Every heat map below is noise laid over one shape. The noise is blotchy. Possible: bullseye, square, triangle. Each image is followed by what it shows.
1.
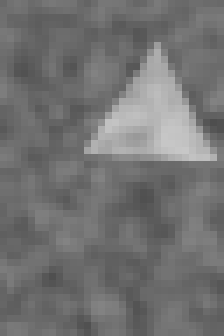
triangle
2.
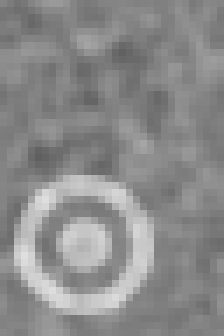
bullseye
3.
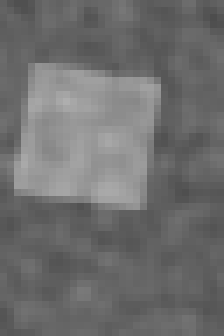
square
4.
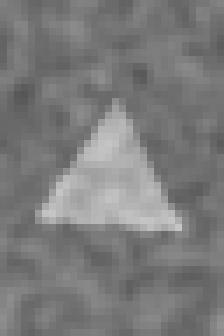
triangle
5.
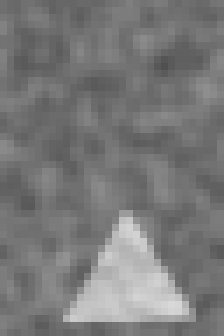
triangle
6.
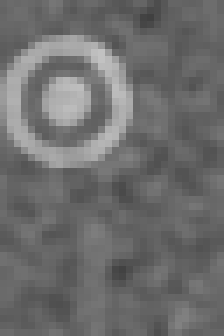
bullseye
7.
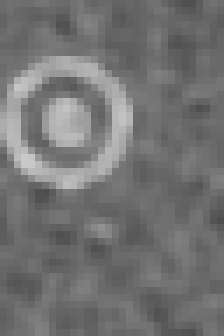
bullseye
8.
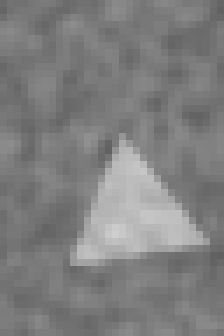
triangle
